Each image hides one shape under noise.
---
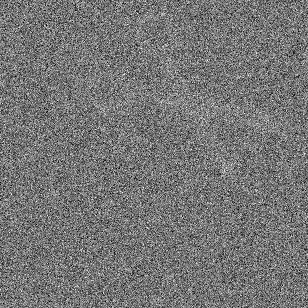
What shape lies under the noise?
pair of scissors
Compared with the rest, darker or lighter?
lighter
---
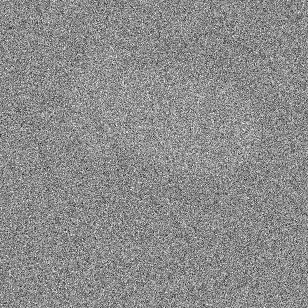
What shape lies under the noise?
footprint
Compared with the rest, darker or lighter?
lighter
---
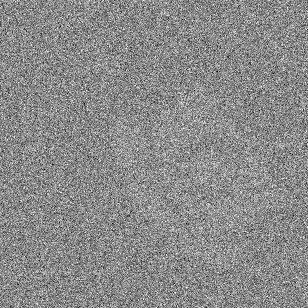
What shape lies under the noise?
telephone
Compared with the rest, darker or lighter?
lighter
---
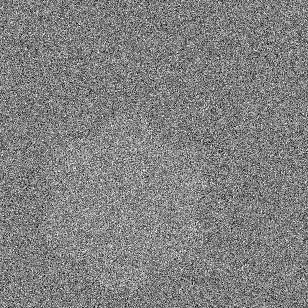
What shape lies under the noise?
flower
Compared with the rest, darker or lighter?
lighter
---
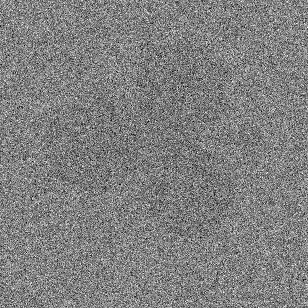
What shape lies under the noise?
club
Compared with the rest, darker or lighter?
darker
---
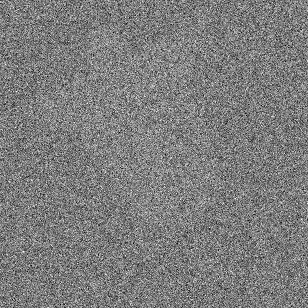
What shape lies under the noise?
bell
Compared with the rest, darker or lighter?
lighter
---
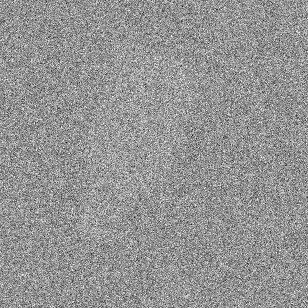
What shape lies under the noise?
bottle
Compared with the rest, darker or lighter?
lighter
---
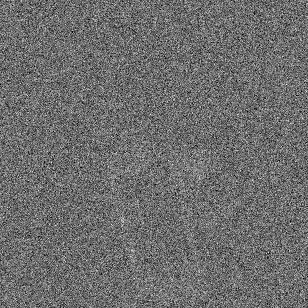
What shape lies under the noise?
pair of musical notes
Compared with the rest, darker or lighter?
lighter
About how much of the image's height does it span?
half
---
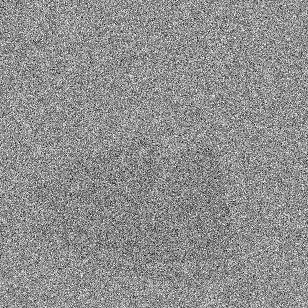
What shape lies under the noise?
chess knight
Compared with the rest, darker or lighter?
darker
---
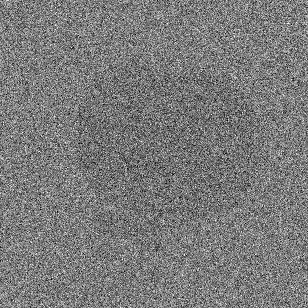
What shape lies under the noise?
apple
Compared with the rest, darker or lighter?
darker
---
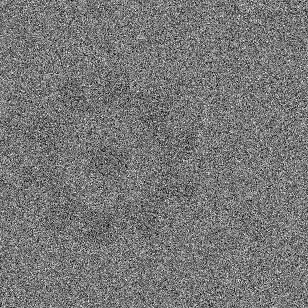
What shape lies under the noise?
gear
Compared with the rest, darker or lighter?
darker
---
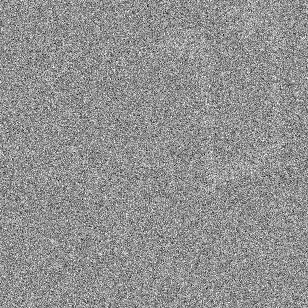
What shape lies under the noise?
pair of musical notes
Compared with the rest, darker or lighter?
lighter
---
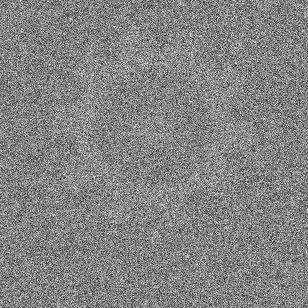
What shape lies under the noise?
gear
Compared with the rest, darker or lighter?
lighter
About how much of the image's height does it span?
two thirds
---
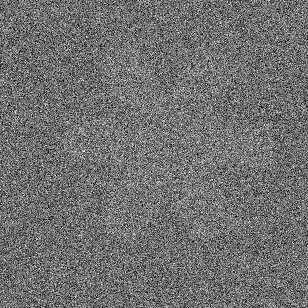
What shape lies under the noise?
asterisk
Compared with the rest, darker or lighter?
lighter
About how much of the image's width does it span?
two thirds
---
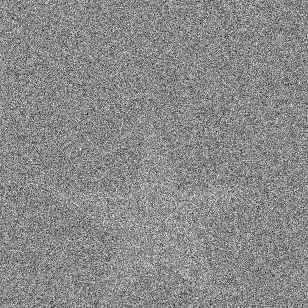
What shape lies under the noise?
star
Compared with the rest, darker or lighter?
lighter
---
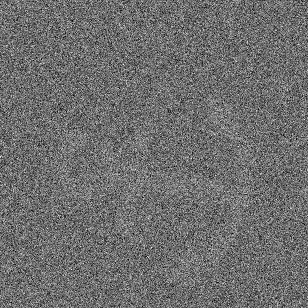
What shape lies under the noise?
anchor
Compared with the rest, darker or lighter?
lighter
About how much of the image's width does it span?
two thirds
